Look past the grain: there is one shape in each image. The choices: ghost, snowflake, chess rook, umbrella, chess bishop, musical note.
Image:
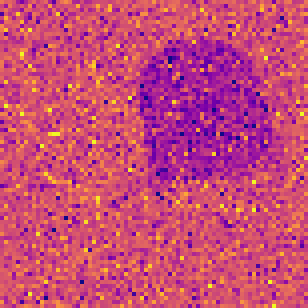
ghost
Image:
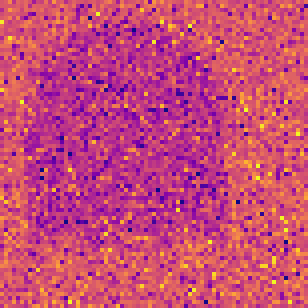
ghost
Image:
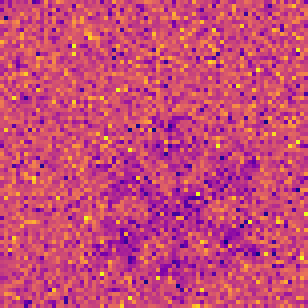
snowflake
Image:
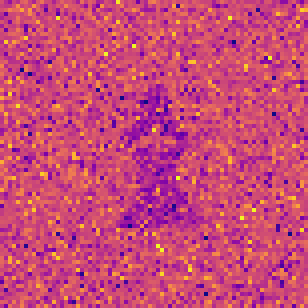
chess bishop
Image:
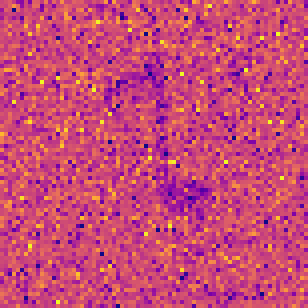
musical note
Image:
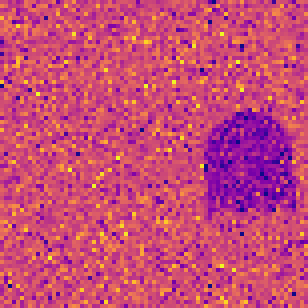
ghost
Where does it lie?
middle right
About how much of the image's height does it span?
a third
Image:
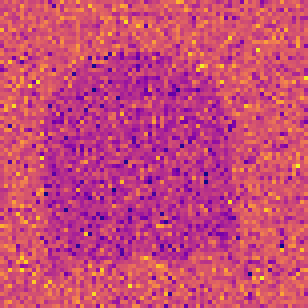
ghost
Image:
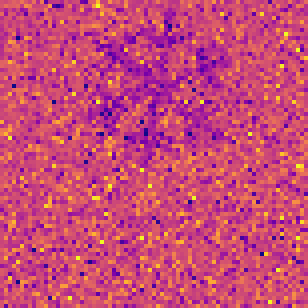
snowflake
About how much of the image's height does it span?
half
